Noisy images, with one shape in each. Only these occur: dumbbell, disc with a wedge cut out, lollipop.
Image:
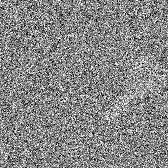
lollipop
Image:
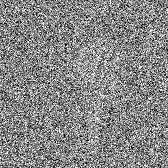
lollipop
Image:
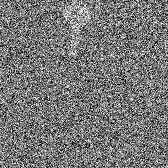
lollipop
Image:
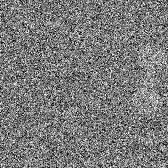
dumbbell
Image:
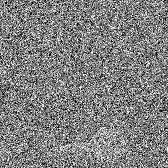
lollipop
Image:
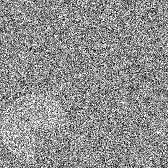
disc with a wedge cut out
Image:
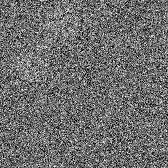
dumbbell
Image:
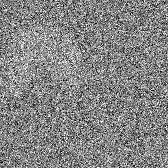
disc with a wedge cut out
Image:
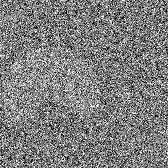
disc with a wedge cut out
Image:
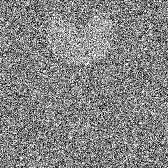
disc with a wedge cut out
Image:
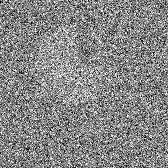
disc with a wedge cut out
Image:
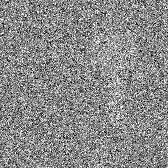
lollipop
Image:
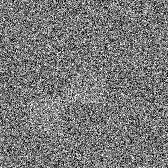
dumbbell
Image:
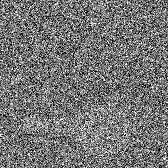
lollipop
